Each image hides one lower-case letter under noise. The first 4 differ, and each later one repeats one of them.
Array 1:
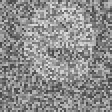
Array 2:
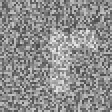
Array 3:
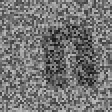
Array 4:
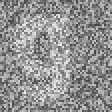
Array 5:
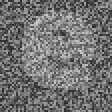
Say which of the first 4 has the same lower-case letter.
1
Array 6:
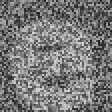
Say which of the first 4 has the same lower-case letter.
1
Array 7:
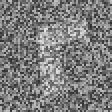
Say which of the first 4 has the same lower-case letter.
2
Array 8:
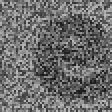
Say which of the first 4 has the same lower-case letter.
1
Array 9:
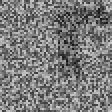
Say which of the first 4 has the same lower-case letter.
2
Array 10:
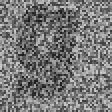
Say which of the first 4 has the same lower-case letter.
4
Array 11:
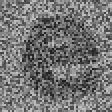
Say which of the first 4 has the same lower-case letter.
1
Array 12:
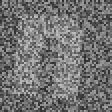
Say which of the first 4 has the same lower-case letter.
3
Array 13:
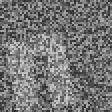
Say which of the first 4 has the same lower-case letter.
3
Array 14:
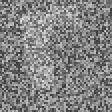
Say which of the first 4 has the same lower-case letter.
2
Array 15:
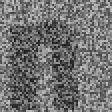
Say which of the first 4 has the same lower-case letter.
3
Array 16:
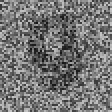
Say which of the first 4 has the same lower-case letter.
4
